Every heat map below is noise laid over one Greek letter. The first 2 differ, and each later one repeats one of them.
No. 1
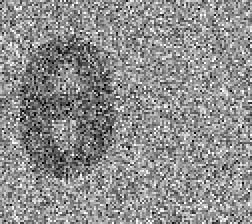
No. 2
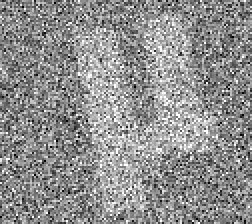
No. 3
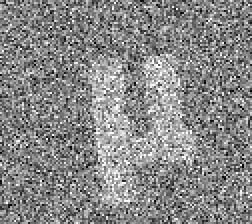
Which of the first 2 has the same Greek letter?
2
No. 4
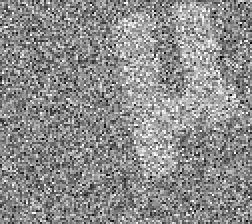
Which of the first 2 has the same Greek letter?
2
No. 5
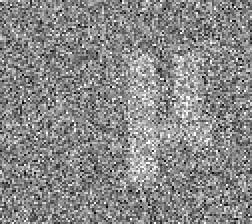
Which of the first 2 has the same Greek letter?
2
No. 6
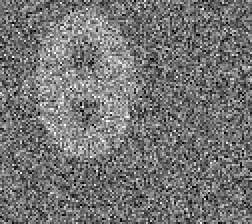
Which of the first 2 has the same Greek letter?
1
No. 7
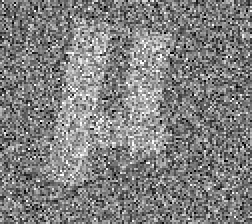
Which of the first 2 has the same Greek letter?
2
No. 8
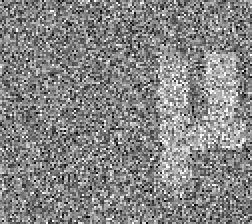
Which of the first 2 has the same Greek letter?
2
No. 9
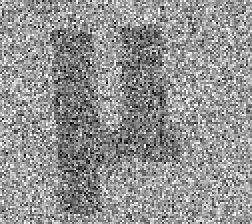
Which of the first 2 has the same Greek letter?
2
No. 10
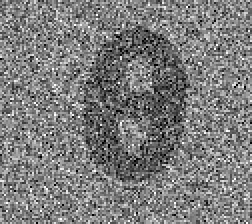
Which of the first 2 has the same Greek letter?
1
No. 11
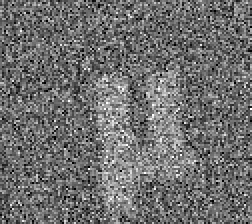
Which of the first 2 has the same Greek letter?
2
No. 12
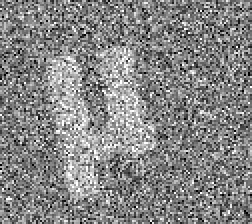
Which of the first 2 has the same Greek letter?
2
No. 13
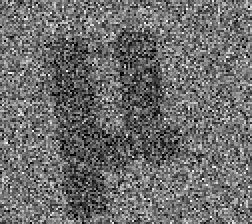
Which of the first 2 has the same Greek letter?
2
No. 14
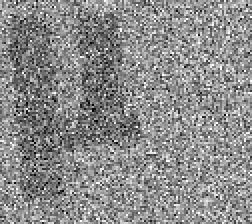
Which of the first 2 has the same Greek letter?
2
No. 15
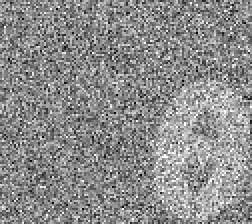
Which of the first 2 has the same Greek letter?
1
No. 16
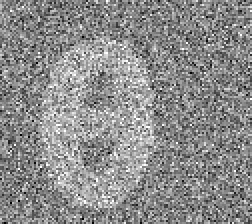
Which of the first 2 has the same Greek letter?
1
